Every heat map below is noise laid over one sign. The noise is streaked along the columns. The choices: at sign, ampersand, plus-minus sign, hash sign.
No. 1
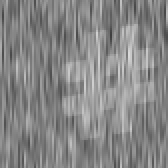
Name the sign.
hash sign
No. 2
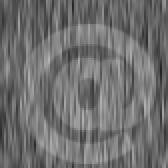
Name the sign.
at sign
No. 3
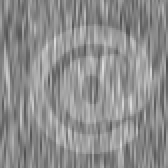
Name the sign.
at sign
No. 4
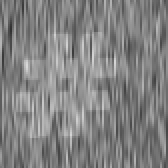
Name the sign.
hash sign
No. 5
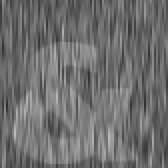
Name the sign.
ampersand
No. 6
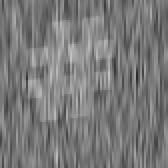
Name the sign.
hash sign
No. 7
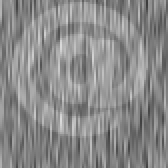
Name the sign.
at sign
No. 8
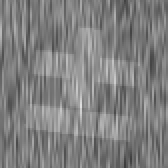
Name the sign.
plus-minus sign
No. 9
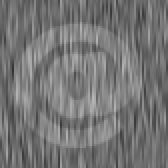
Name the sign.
at sign
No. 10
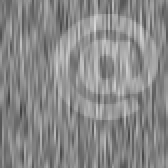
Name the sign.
at sign
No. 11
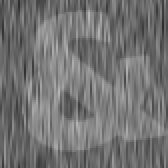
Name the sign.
ampersand
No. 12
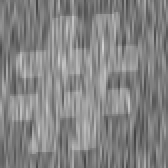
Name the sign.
hash sign
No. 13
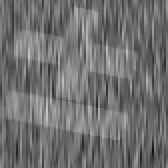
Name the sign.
plus-minus sign
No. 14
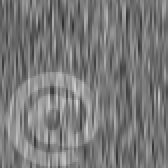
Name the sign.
at sign
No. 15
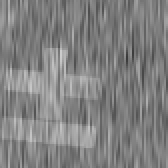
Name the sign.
plus-minus sign
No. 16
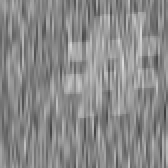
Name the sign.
hash sign
